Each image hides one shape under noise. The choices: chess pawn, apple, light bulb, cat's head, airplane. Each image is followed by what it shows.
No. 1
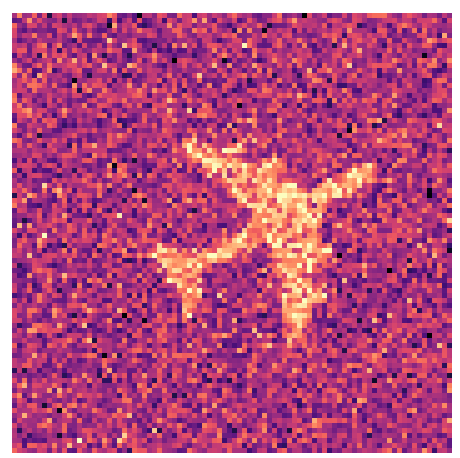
airplane
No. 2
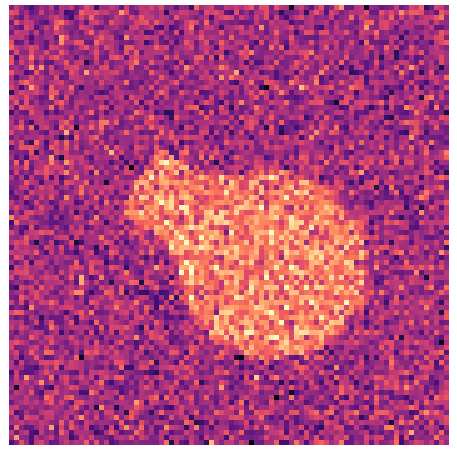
light bulb
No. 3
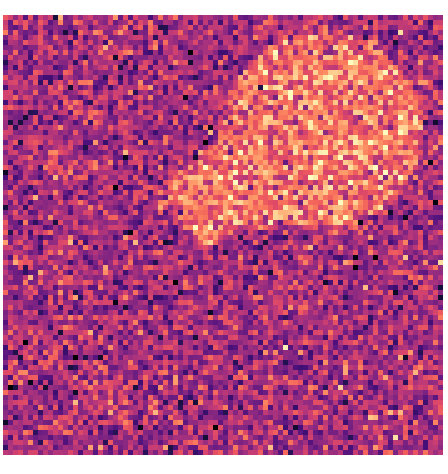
light bulb
